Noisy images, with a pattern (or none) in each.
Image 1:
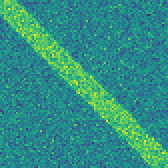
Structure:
a diagonal band
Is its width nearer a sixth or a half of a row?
a sixth
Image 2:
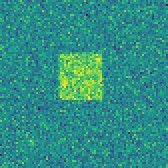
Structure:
one block
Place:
centre
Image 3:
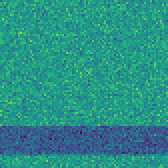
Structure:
one band of rows
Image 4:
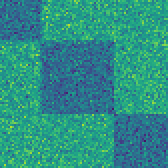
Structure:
blocks along the diagonal
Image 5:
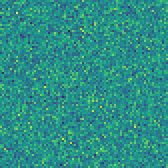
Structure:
only noise
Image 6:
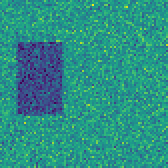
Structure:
one block
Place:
middle left
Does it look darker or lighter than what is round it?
darker
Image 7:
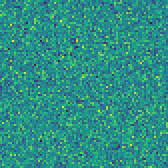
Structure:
only noise
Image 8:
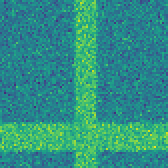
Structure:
bands of rows crossing bands of columns
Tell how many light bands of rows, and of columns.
1 and 1
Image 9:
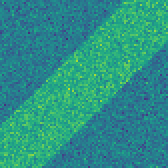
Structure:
a diagonal band
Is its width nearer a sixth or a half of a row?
a half
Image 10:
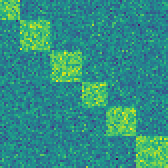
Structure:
blocks along the diagonal
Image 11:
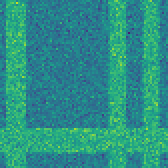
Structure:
bands of rows crossing bands of columns
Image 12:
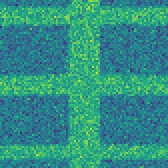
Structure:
bands of rows crossing bands of columns
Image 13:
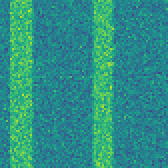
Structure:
bands of columns
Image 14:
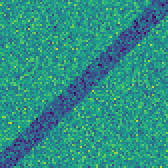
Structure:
a diagonal band
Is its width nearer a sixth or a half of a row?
a sixth
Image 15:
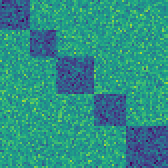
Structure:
blocks along the diagonal
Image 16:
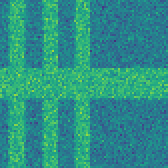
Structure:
bands of rows crossing bands of columns
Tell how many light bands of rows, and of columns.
1 and 3
